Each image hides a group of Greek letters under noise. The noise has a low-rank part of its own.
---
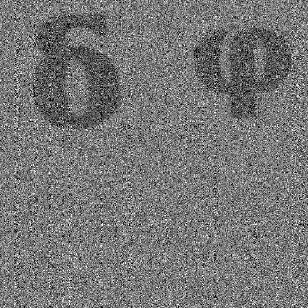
top left: delta; top right: phi
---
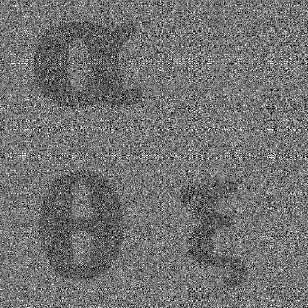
top left: alpha; bottom left: theta; bottom right: xi
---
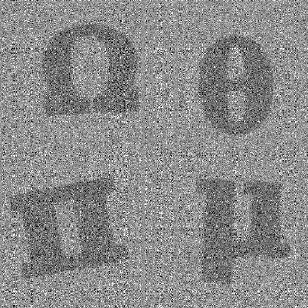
top left: omega; top right: theta; bottom left: pi; bottom right: mu
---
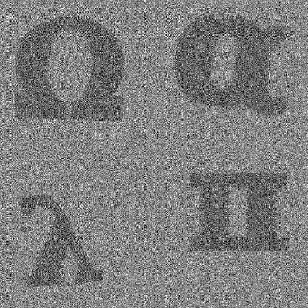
top left: omega; top right: alpha; bottom left: lambda; bottom right: pi
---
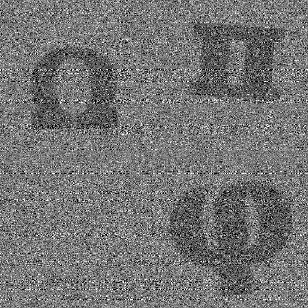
top left: omega; top right: pi; bottom right: phi
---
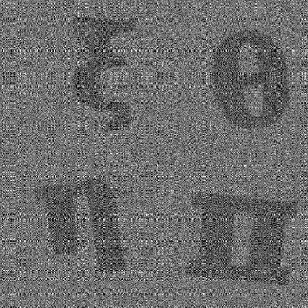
top left: xi; top right: theta; bottom left: eta; bottom right: pi
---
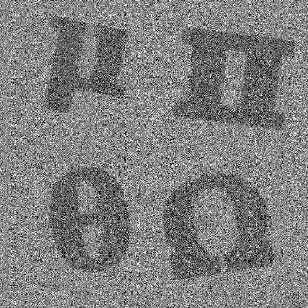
top left: mu; top right: pi; bottom left: theta; bottom right: omega
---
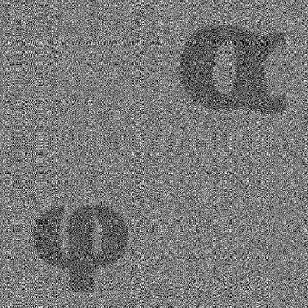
top right: alpha; bottom left: phi
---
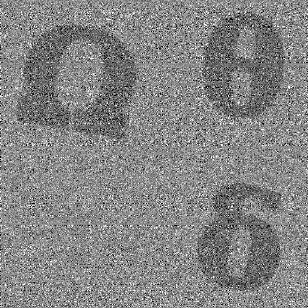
top left: omega; top right: theta; bottom right: delta
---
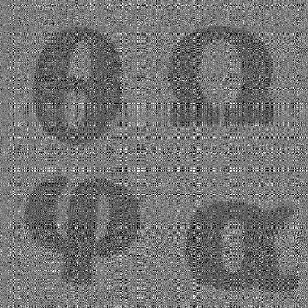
top left: theta; top right: omega; bottom left: phi; bottom right: alpha
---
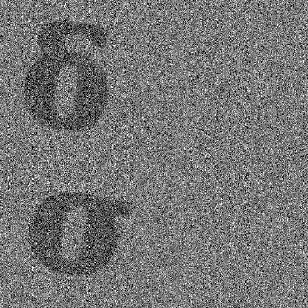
top left: delta; bottom left: sigma
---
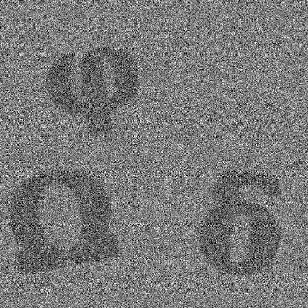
top left: phi; bottom left: omega; bottom right: delta
